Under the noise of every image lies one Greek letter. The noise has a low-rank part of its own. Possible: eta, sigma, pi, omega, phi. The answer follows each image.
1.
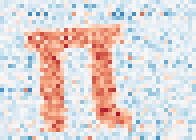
pi
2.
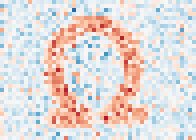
omega
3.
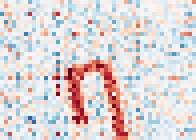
eta
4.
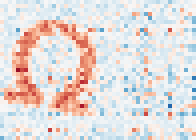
omega
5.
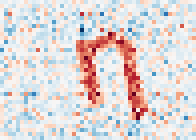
eta
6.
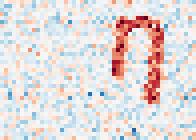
eta
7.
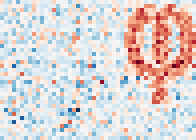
phi
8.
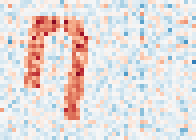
eta
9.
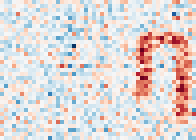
eta
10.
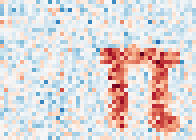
pi
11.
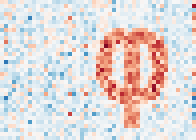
phi
